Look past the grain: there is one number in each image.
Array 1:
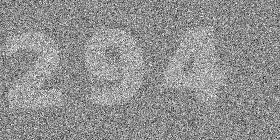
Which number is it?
294
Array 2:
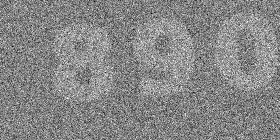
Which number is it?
890
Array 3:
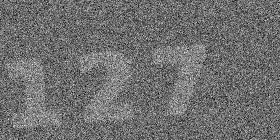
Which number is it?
127
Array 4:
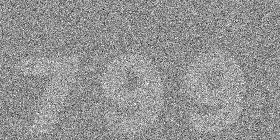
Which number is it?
799
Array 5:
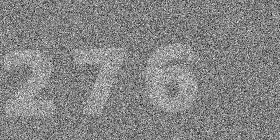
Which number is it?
276
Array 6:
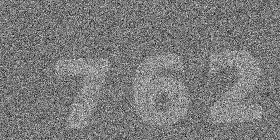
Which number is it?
762
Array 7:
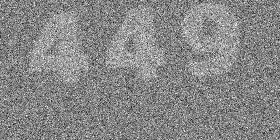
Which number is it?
449
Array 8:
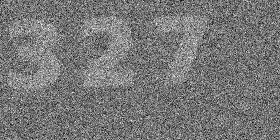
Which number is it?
327
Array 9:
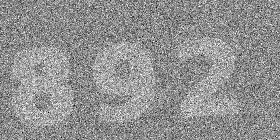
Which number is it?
892
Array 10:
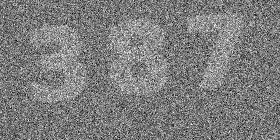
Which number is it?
387
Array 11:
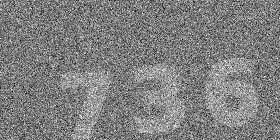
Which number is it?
736
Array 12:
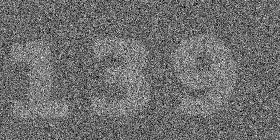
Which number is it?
139
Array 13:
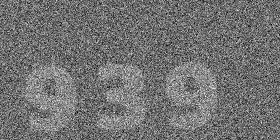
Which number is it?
939
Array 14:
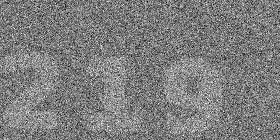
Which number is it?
219
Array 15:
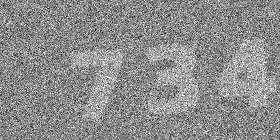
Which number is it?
734
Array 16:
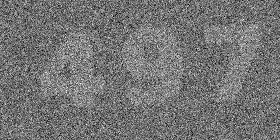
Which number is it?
497
